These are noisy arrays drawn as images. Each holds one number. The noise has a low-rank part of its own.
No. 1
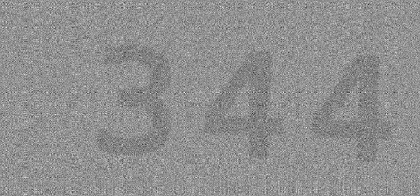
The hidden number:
344
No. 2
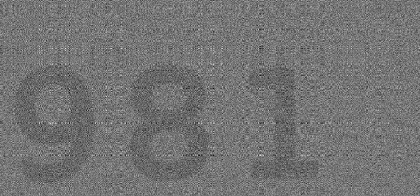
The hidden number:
981
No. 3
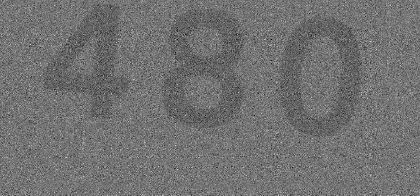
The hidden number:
480
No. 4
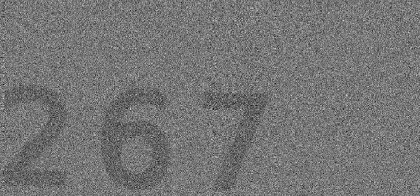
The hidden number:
267
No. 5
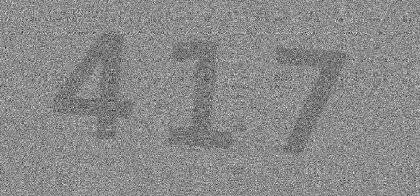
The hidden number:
417
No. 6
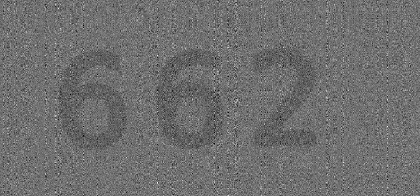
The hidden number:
662
